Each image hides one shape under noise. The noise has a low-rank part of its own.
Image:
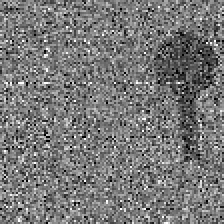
lollipop
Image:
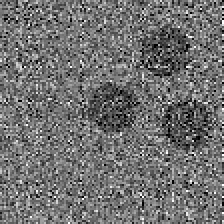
three dots
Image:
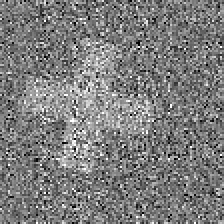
cross
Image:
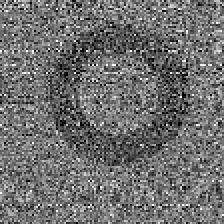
ring
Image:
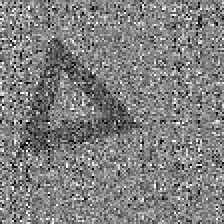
triangle frame
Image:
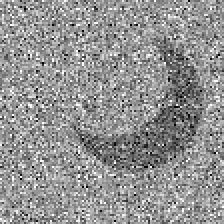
crescent
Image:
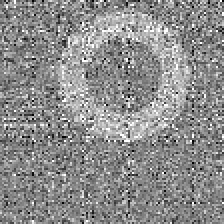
ring
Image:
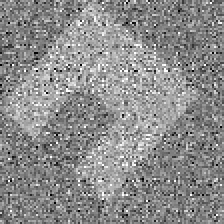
square with a notch
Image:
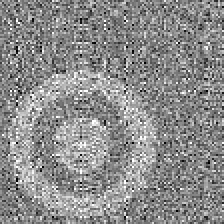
bullseye
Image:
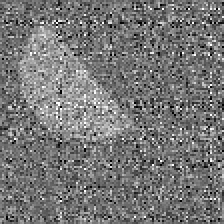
half disc
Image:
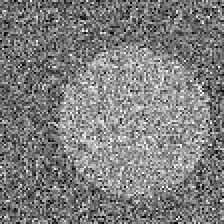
disc
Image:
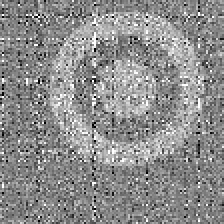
bullseye
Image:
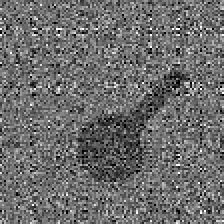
lollipop
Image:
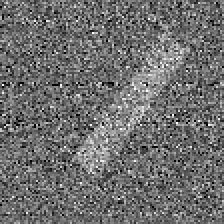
bar
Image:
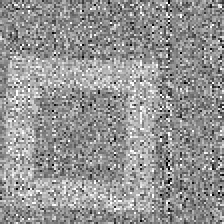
square frame
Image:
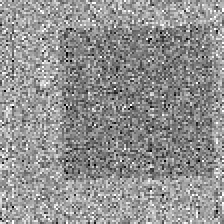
square
